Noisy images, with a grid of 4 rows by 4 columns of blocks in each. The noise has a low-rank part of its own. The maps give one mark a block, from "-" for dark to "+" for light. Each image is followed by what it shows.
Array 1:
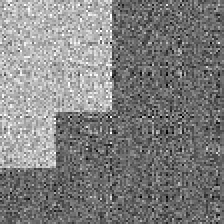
++--
++--
+---
----
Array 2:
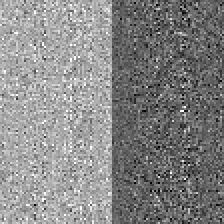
++--
++--
++--
++--
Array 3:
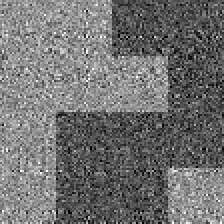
++--
+++-
+---
+--+
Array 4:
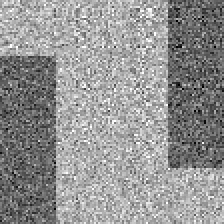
+++-
-++-
-++-
-+++
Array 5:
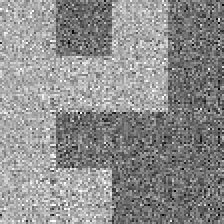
+-+-
+++-
+---
++--
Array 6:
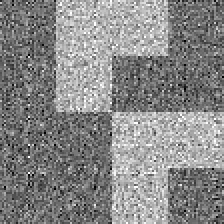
-++-
-+--
--++
--+-
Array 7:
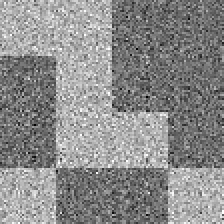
++--
-+--
-++-
+--+
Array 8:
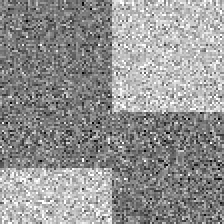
--++
--++
----
++--
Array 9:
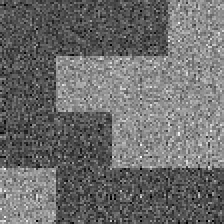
---+
-+++
--++
+---
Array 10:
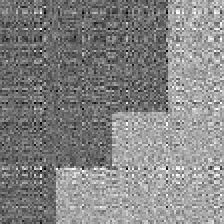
---+
---+
--++
-+++
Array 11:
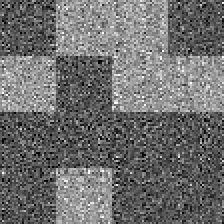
-++-
+-++
----
-+--
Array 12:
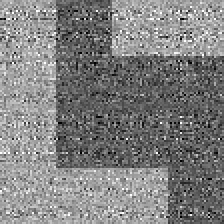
+-++
+---
+---
+++-
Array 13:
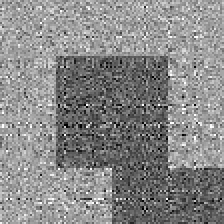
++++
+--+
+--+
++--
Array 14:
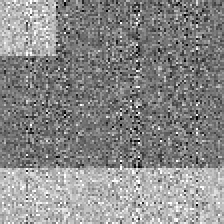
+---
----
----
++++
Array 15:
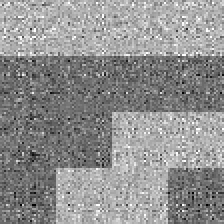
++++
----
--++
-++-
